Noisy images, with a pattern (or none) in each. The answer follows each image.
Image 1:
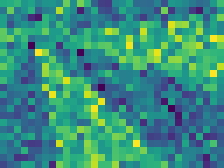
spokes from one point
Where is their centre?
top left
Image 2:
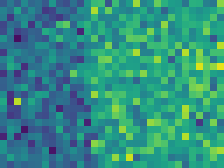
a sharp edge
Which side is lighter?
right
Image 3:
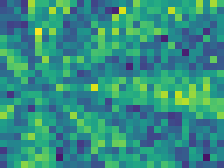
spokes from one point
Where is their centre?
middle left
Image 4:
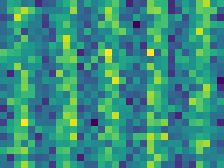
vertical stripes
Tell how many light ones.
5
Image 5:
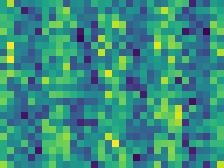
vertical stripes
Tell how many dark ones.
4
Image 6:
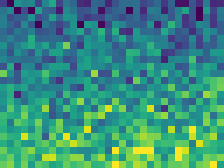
a smooth slope
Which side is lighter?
bottom
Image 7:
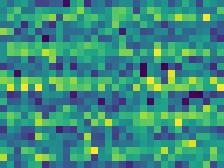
horizontal stripes
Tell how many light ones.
5
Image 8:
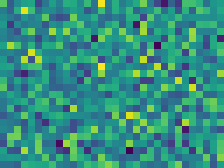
only noise
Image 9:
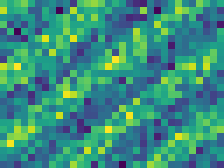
diagonal stripes
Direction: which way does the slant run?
bottom left to top right
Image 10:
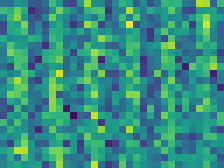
vertical stripes
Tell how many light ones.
6
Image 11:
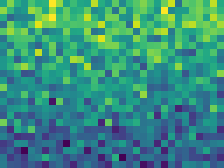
a smooth slope
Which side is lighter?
top
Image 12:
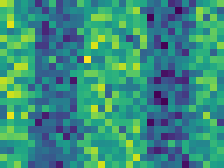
vertical stripes
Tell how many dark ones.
2
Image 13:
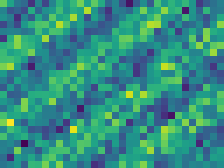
diagonal stripes
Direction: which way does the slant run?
bottom left to top right
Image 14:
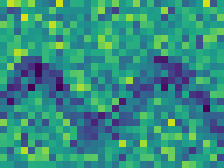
a wavy band
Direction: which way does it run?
left to right
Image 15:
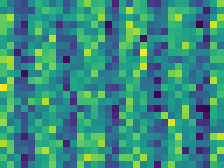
vertical stripes
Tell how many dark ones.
5
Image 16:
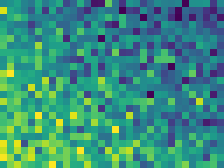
a smooth slope
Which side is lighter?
bottom left
